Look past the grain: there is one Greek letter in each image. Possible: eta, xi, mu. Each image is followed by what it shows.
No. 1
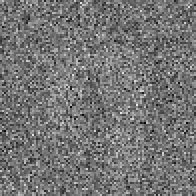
eta
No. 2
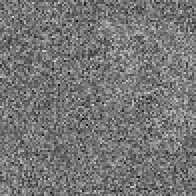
eta
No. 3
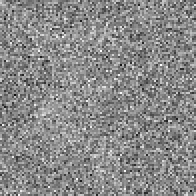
xi
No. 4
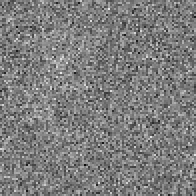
xi
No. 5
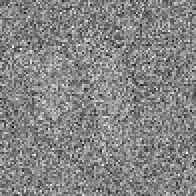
eta
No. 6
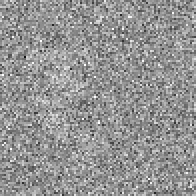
xi
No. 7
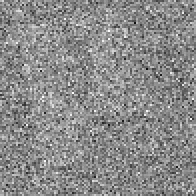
mu
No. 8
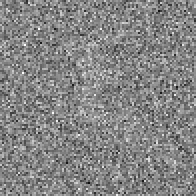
xi
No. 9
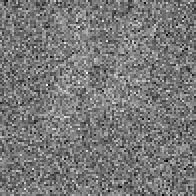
mu
